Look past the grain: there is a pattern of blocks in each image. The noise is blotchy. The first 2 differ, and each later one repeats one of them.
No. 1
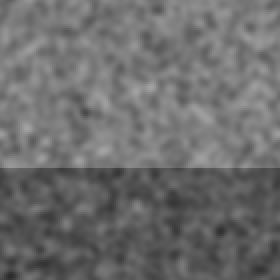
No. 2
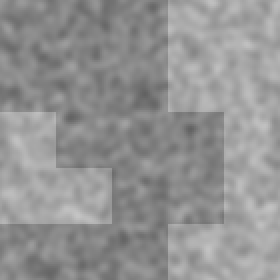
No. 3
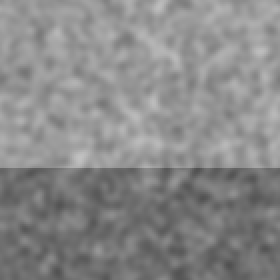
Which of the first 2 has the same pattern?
1
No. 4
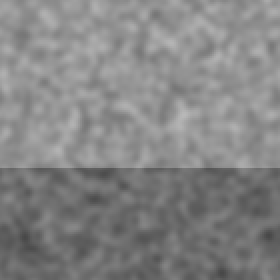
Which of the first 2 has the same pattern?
1
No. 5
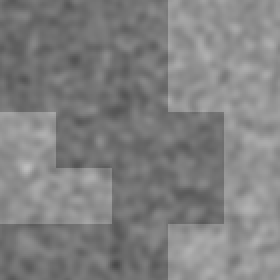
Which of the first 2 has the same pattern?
2
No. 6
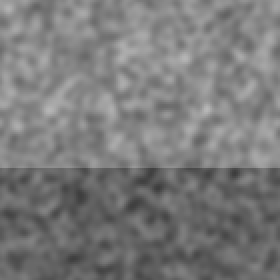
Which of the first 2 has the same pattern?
1
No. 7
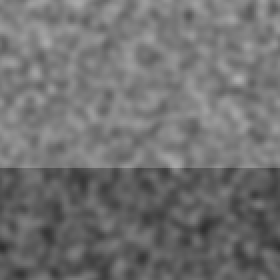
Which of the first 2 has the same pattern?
1
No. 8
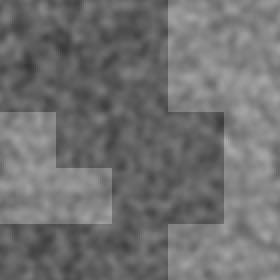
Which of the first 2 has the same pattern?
2
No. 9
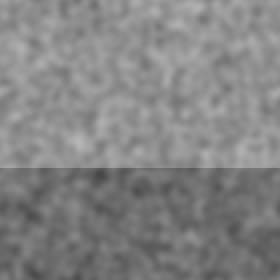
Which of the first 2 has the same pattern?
1
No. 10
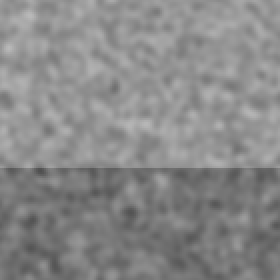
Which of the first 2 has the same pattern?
1
